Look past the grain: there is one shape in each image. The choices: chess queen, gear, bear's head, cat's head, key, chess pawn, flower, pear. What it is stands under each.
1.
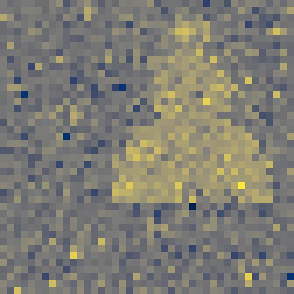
chess pawn
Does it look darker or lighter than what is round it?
lighter
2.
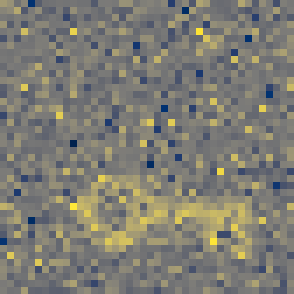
key
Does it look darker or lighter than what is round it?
lighter
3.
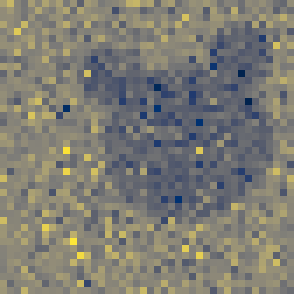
bear's head
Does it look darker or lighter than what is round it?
darker
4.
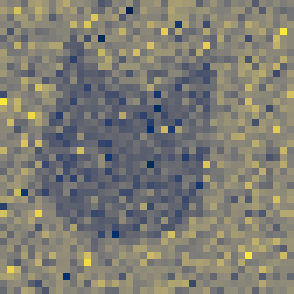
cat's head
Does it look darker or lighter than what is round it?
darker
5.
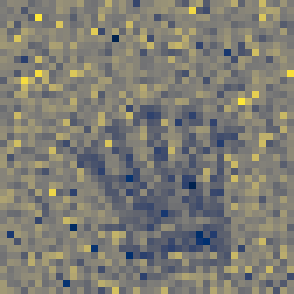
chess queen
